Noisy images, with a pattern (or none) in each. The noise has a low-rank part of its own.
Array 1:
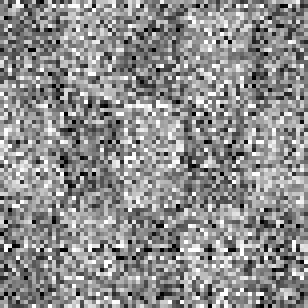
a checkerboard
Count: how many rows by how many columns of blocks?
3 by 5
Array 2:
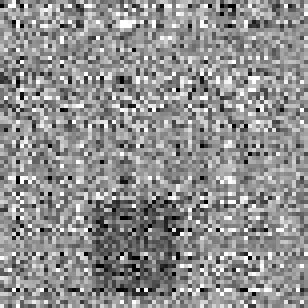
one block
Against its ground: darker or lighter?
darker
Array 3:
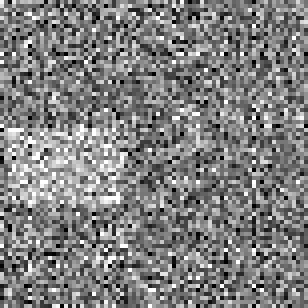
one block
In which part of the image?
middle left
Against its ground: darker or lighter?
lighter
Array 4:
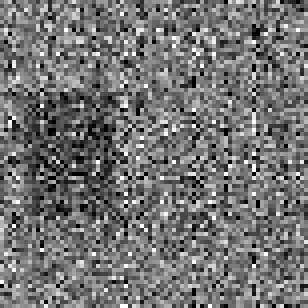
one block
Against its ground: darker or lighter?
darker
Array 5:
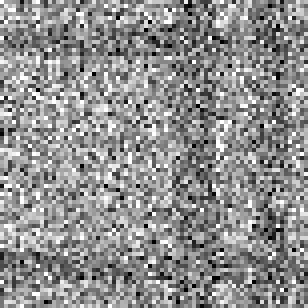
bands of rows crossing bands of columns
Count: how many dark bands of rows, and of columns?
2 and 2
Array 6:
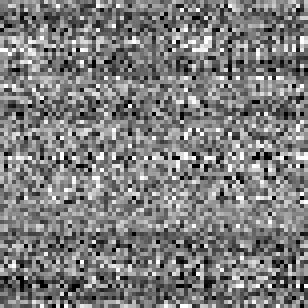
bands of rows
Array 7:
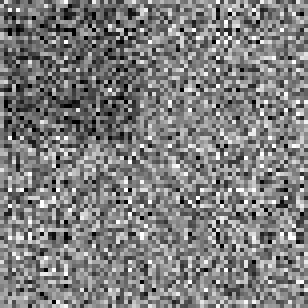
one block
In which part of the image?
top left
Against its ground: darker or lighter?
darker
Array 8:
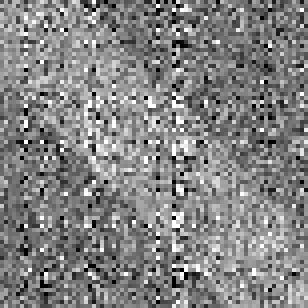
a diagonal band
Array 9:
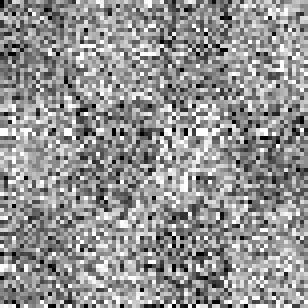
a checkerboard
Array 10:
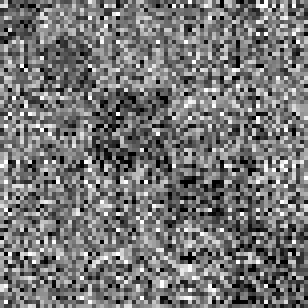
blocks along the diagonal
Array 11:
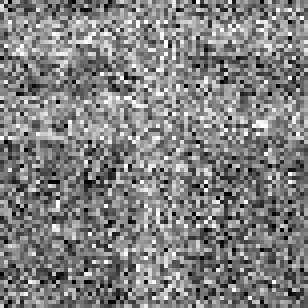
bands of rows crossing bands of columns
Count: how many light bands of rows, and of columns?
2 and 1
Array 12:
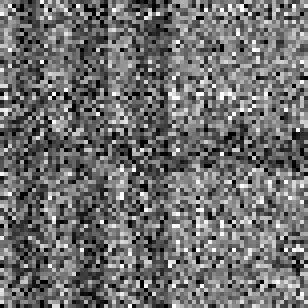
bands of rows crossing bands of columns
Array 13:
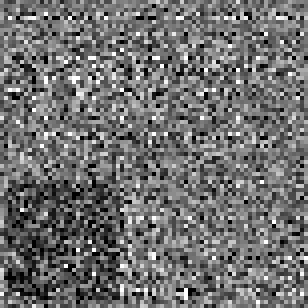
one block
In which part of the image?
bottom left
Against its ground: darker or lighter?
darker
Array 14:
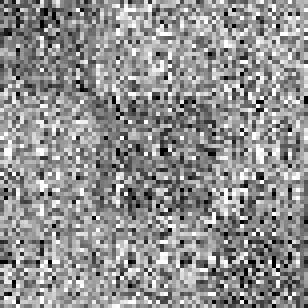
blocks along the diagonal
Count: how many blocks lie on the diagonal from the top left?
3
